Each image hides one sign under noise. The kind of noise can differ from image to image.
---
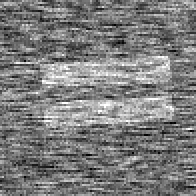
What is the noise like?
streaked along the rows
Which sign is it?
equals sign
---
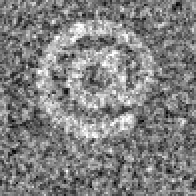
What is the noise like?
blotchy
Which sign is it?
at sign
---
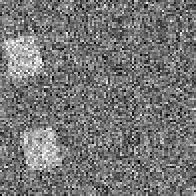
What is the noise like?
low rank plus noise
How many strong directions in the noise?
five to eight
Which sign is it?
colon
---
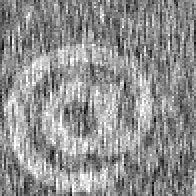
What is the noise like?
streaked along the columns
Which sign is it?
at sign
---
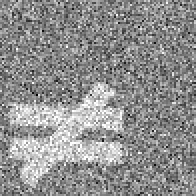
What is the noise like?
independent entries
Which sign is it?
not-equal sign
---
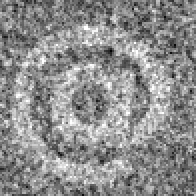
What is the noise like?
blotchy
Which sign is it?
at sign
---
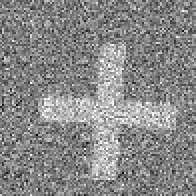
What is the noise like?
low rank plus noise
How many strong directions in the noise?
two
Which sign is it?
plus sign
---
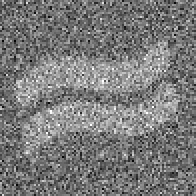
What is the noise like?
low rank plus noise
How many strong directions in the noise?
one
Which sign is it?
approximately sign
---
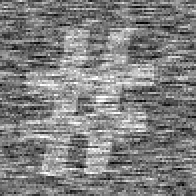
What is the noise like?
streaked along the rows
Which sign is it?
hash sign
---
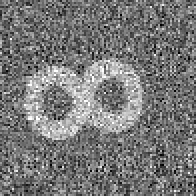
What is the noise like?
low rank plus noise
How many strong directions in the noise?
three or four
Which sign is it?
infinity sign
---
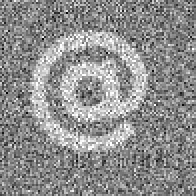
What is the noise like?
low rank plus noise
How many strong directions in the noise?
two
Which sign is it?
at sign
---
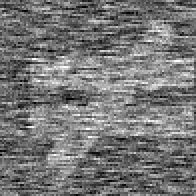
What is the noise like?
streaked along the rows
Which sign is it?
not-equal sign
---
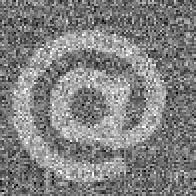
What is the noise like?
low rank plus noise
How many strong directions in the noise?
two
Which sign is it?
at sign
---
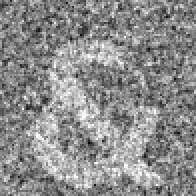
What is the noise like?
blotchy
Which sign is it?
ampersand
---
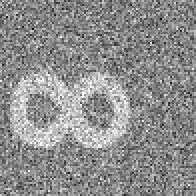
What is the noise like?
independent entries
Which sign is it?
infinity sign
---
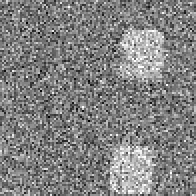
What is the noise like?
independent entries
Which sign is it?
colon
